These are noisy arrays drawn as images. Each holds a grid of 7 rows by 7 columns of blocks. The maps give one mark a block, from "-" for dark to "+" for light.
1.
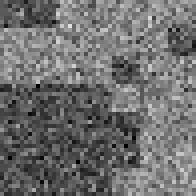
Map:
- - + + + + +
+ + + + + + -
+ + + + - + +
- - - - + + +
- - - - - + +
- - - - - + +
- - - - + + +
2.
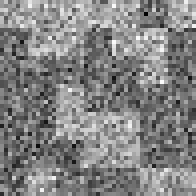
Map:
+ + + + + - +
- + + - + + -
- - - - - + -
- - + - - - -
- - + + + - -
- - - + + - -
- + - - - + +
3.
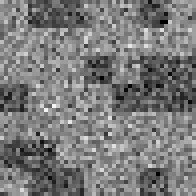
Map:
+ - - + + - +
+ + + + + + +
+ + + - + - -
- + + + - - -
+ + + + + + +
- - + + + + +
+ - - + + - +
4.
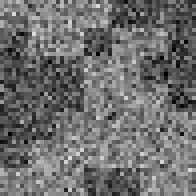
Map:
+ + + + - - -
- + + - + + -
- - - + + - -
- - - + + + -
- - + + + + +
- + + + + + +
+ + + - - + +
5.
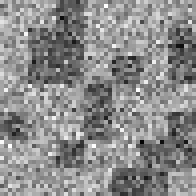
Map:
+ + - + + + +
+ - - + + + -
+ - - + - + -
+ + + - + + +
- + + - + + -
+ + - + + - -
+ + + + - - +
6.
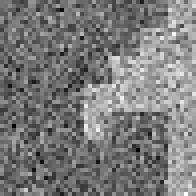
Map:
- - - - - - +
- - - - - + +
- - - - + + +
- - - + + + +
- - - + - - +
- - - - - - +
- - - - - - +
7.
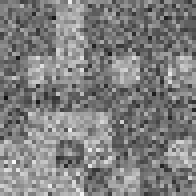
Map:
- - + - - - -
- - + - - - -
- + + - + - +
- - - - - - -
- + + + - - -
+ + - + - - +
+ + + - + - -
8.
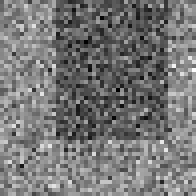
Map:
+ + - - - - +
+ + - - - - +
+ + - - - - +
+ + - - - - +
+ + - - - - +
+ + + + + + +
+ + + + + + +
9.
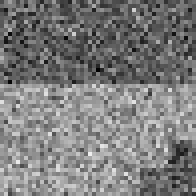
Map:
- - - - - - -
- - - - - - -
- - - - - - -
+ + + + + + +
+ + + + + + +
+ + + + + + -
+ + + + + - -
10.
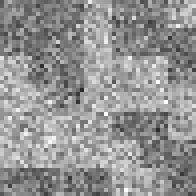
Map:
- - - + - - +
- - - + - - -
+ - - + + + -
+ + - + + + +
+ + + + - - +
+ + + + + - -
- - - - + + -
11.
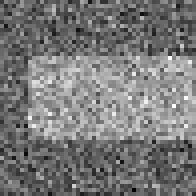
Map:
- - - - - - -
- - - - - - -
- + + + + + +
- + + + + + +
- + + + + + +
- - - - - - -
- - - - - - -
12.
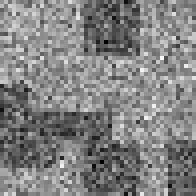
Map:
+ + + - - + +
+ + + - - + +
+ + + + + + +
- + + + + + +
- - - - + + +
- - + - - + -
+ + + - - + -
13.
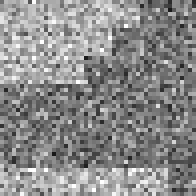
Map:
+ + + + + - -
+ + + + - - -
+ + + - - - -
- - - - - - -
- - - - - - -
- - - - - - -
+ + + + + + -
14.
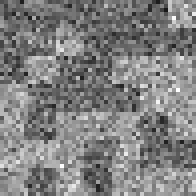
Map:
- - - - - - +
- - + - - - -
- + - - + + +
+ - - - - + +
+ - + + + - +
+ + + - + - -
+ - + - + + +
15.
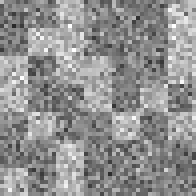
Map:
- - + - - - +
- + + - - - +
+ - + + - - +
+ - - + - + -
- + - - + - +
- - + - - - -
+ - + - - - -
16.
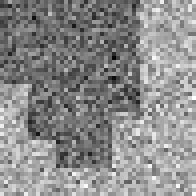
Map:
- - - - - + +
- - - - - + +
- - - - - + +
+ - - - - + +
+ - - - + + +
+ + - - + + +
+ + + + + + +
